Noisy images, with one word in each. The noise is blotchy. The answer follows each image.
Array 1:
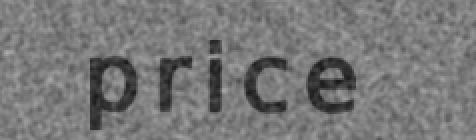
price
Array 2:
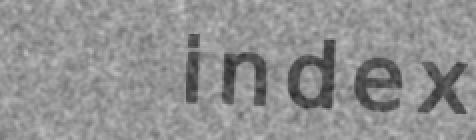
index
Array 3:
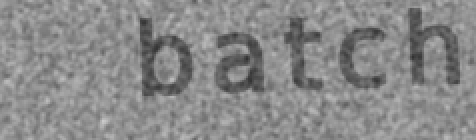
batch
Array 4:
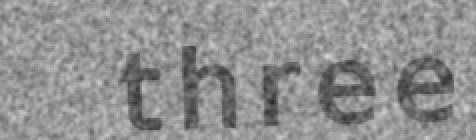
three
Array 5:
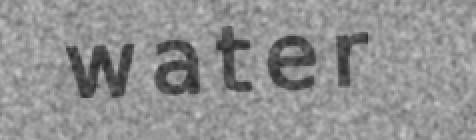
water
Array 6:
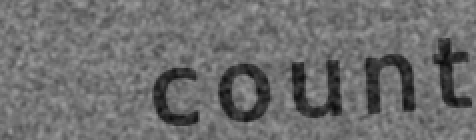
count
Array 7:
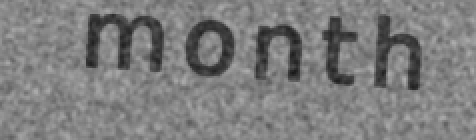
month
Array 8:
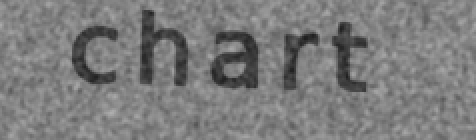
chart
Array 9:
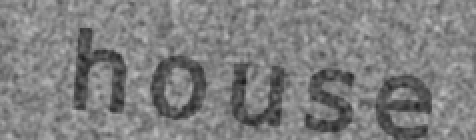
house
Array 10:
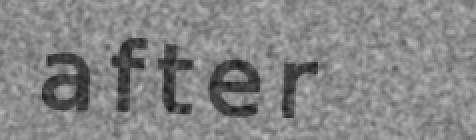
after
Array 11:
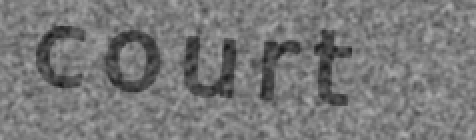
court
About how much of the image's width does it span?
two thirds
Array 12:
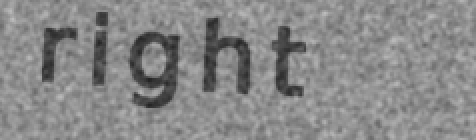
right
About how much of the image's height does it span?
two thirds
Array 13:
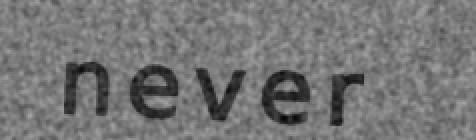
never
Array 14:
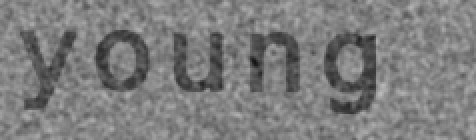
young
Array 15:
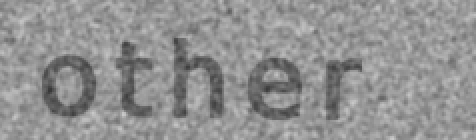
other
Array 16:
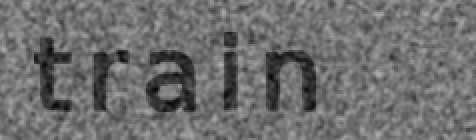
train
